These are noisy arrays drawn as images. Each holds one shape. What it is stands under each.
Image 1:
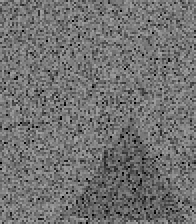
triangle
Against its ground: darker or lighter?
darker
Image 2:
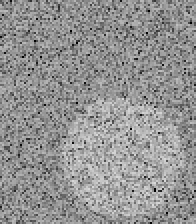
disc
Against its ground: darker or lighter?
lighter
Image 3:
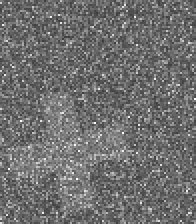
cross
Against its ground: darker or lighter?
lighter
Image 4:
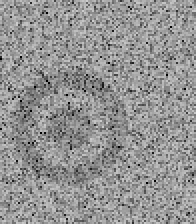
bullseye
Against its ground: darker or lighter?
darker
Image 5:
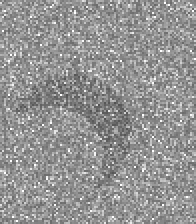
crescent
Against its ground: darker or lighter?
darker
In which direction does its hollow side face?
down and left
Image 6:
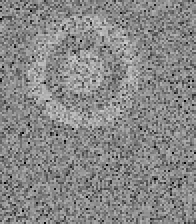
bullseye
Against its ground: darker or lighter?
lighter
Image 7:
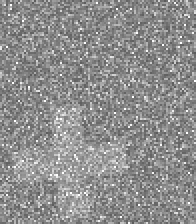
cross
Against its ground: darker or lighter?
lighter
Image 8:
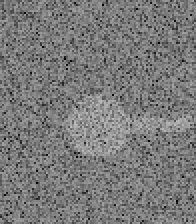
lollipop
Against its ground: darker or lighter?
lighter
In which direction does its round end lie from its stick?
left
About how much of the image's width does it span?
two thirds
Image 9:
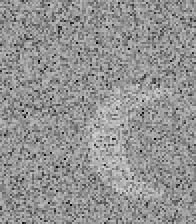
crescent
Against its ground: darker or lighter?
lighter
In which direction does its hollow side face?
right
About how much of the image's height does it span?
half
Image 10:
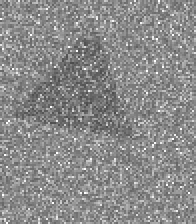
triangle
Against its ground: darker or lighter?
darker
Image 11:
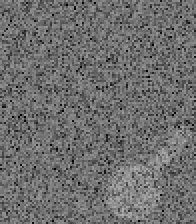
lollipop
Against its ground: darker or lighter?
lighter
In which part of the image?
bottom right
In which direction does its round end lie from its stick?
down and left
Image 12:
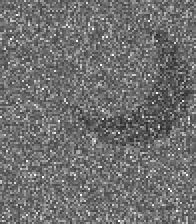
crescent
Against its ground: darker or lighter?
darker
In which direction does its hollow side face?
up and left
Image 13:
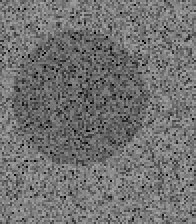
disc
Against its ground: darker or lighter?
darker
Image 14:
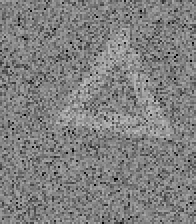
triangle frame
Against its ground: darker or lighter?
lighter
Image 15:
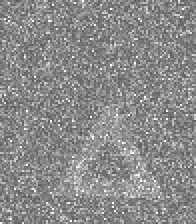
triangle frame
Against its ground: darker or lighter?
lighter
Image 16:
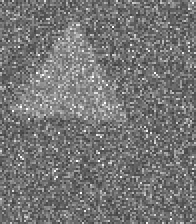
triangle
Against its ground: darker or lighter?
lighter
